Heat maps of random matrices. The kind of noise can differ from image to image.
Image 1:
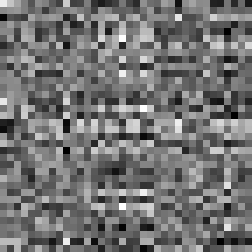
low rank plus noise
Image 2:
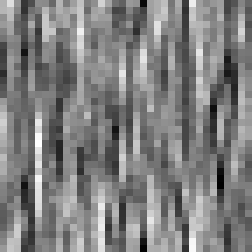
streaked along the columns
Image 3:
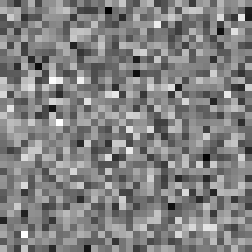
independent entries
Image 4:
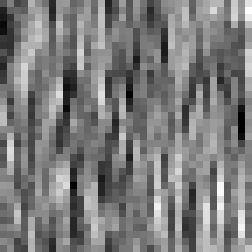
streaked along the columns
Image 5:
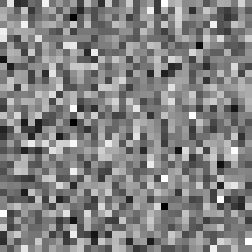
low rank plus noise
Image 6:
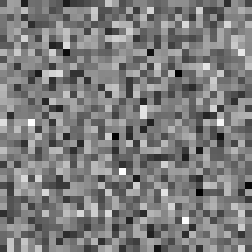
independent entries
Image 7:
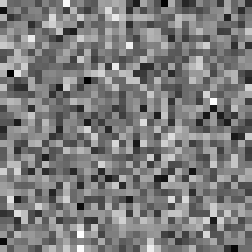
independent entries
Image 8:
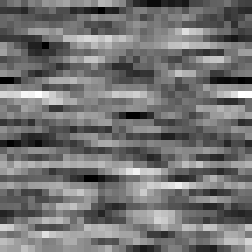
streaked along the rows
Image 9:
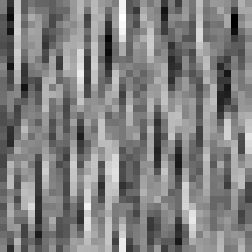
streaked along the columns
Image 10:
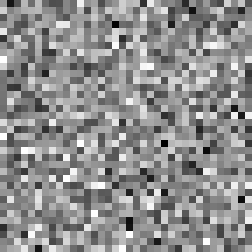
independent entries
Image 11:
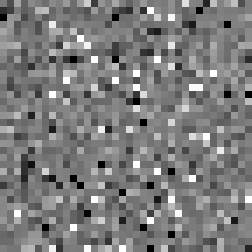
heavy tails
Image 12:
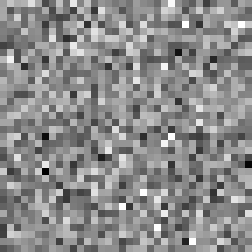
independent entries
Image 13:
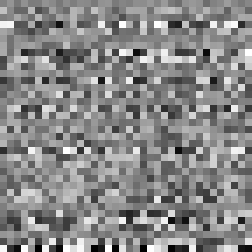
rows of uneven size
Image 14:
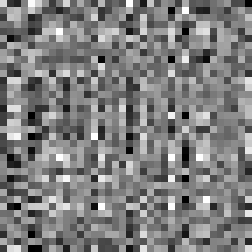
low rank plus noise
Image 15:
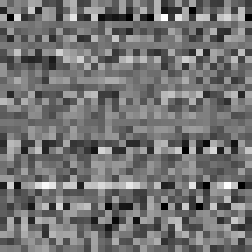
rows of uneven size
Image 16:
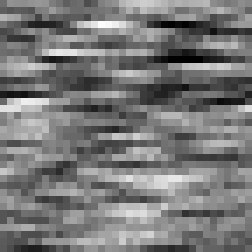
streaked along the rows
